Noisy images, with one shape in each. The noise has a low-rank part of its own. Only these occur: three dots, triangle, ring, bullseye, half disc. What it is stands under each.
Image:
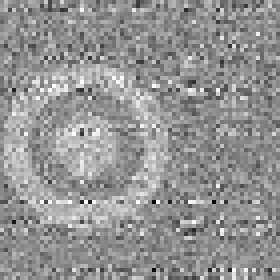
bullseye
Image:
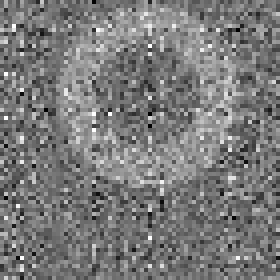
ring
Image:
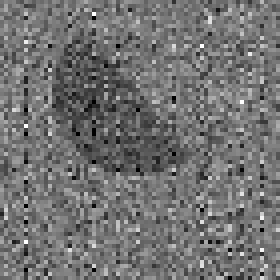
half disc
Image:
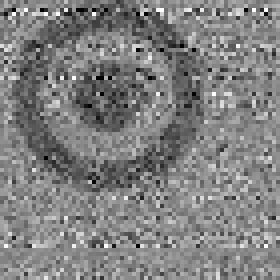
bullseye
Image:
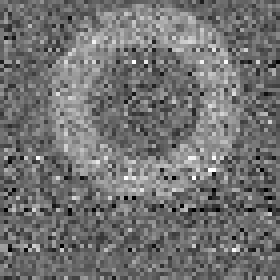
ring
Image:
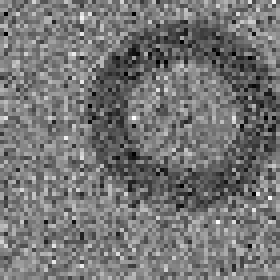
ring
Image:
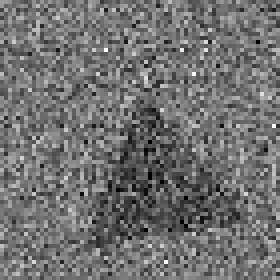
triangle
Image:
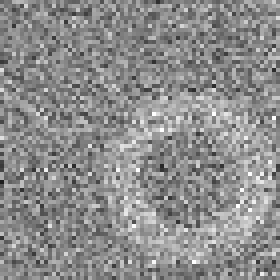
ring
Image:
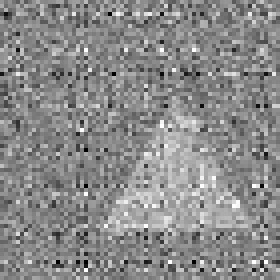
triangle
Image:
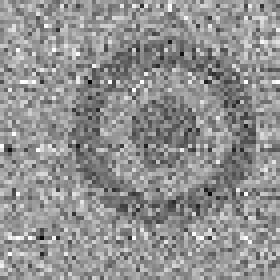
bullseye
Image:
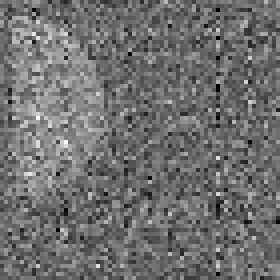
half disc
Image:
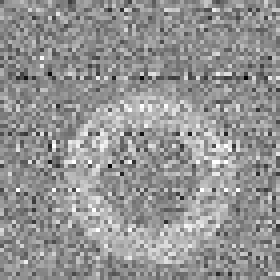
ring
